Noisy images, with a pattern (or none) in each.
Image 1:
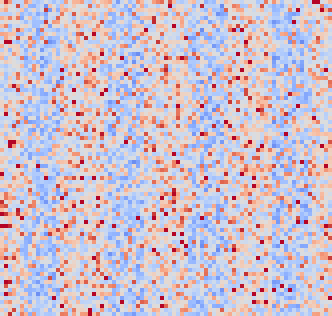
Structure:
vertical stripes
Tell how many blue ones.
4
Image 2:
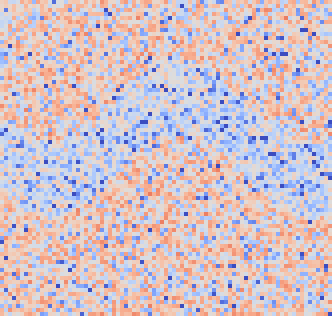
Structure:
a wavy band
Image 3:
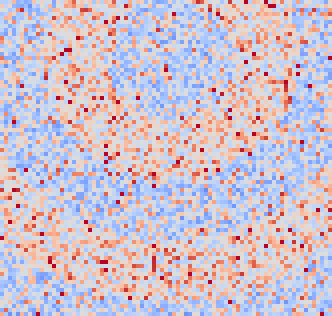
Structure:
rings round one point
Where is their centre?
top middle
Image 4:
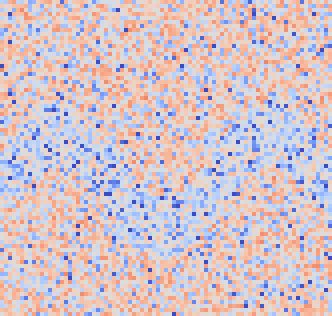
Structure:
a wavy band
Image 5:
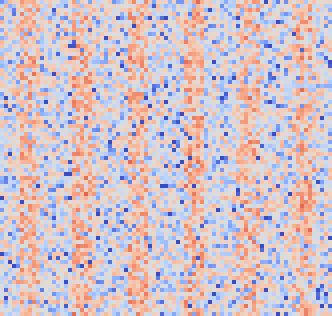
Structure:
vertical stripes
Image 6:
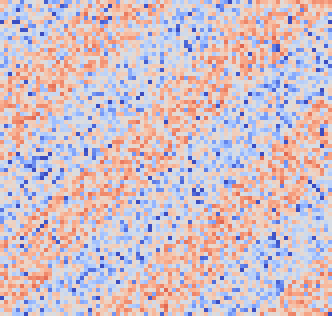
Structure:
diagonal stripes
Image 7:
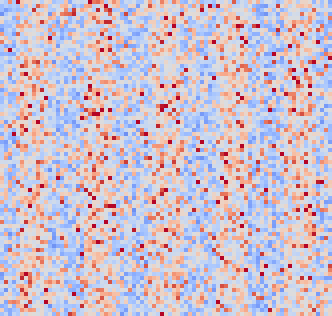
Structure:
vertical stripes
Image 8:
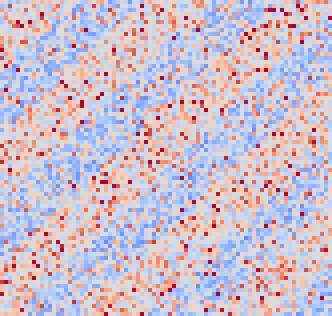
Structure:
diagonal stripes
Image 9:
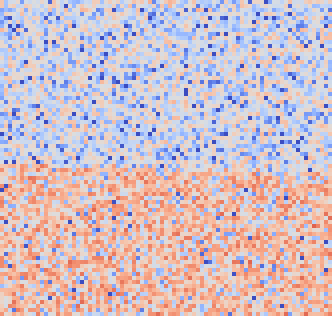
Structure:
a sharp edge
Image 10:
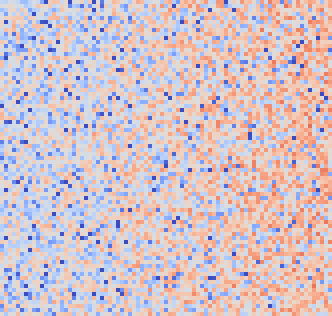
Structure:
a smooth slope
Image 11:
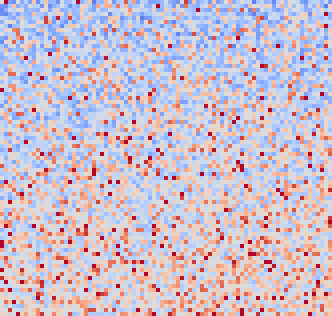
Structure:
a smooth slope
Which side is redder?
bottom
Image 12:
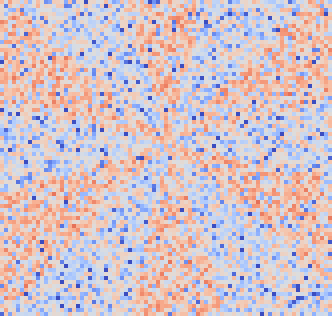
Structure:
spokes from one point
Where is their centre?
centre
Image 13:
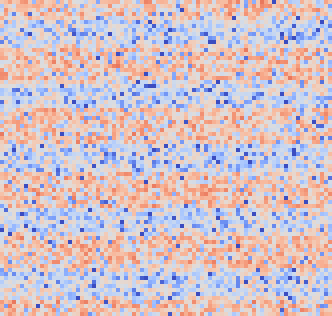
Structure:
horizontal stripes
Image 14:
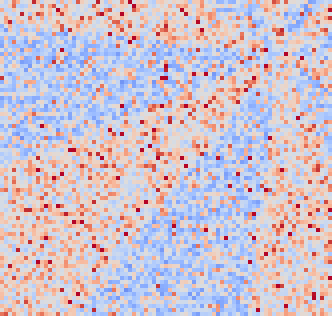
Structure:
spokes from one point
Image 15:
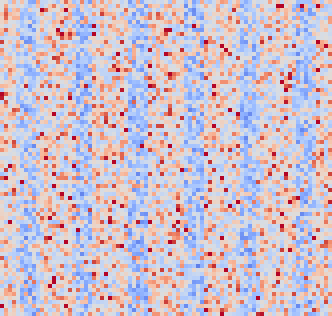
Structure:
vertical stripes
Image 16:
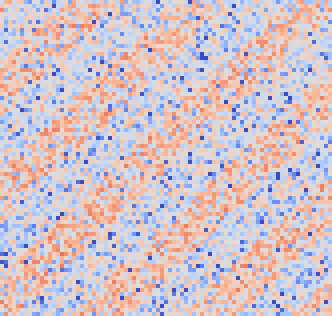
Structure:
diagonal stripes
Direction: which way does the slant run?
bottom left to top right
